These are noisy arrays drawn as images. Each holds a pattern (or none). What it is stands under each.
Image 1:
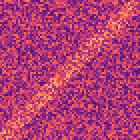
a diagonal band
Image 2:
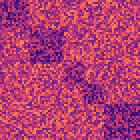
blocks along the diagonal
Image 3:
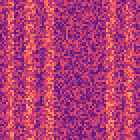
bands of columns
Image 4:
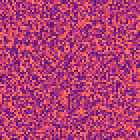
only noise
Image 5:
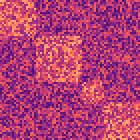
blocks along the diagonal
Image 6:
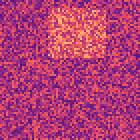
one block
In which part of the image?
top middle
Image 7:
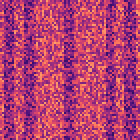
bands of columns
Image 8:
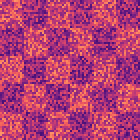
a checkerboard
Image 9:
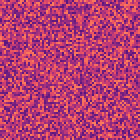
only noise
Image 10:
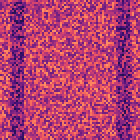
bands of columns
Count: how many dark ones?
2
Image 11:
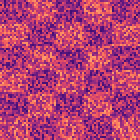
a checkerboard
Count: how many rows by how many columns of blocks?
6 by 5
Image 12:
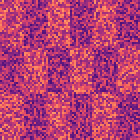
a checkerboard
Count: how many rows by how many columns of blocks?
3 by 6
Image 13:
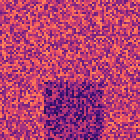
one block
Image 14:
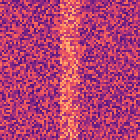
one band of columns
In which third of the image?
middle
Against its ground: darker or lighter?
lighter
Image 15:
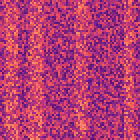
bands of columns
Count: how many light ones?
4
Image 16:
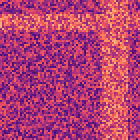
bands of rows crossing bands of columns
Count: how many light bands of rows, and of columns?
1 and 1
